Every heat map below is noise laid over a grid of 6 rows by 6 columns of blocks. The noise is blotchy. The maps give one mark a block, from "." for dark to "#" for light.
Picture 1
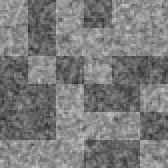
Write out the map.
# . # . # #
# . # # # #
. # . # . .
. . # . . #
. . # # # .
# # # . . #
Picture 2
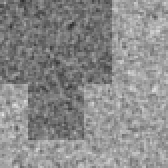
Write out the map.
. . . . # #
. . . . # #
. . . . # #
# . . # # #
# . . # # #
# # # # # #
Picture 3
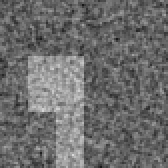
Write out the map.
. . . . . .
. . . . . .
. # # . . .
. # # . . .
. . # . . .
. . # . . .
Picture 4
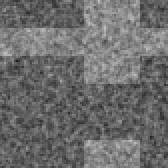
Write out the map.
. . . # # .
# # # # # #
. . . # # .
. . . . . .
. . . . . .
. . . # # .
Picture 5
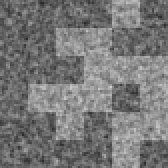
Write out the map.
. . . . # .
. . # # . .
. . . # # #
. # # # . #
. . # . # #
. . . . # .
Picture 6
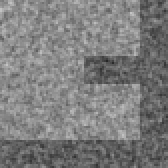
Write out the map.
# # # # # .
# # # # # .
# # # . . .
# # # # # .
# # # # # .
. . . . . .
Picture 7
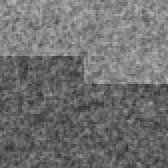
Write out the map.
# # # # # #
# # # # # #
. . . # # #
. . . . . .
. . . . . .
. . . . . .
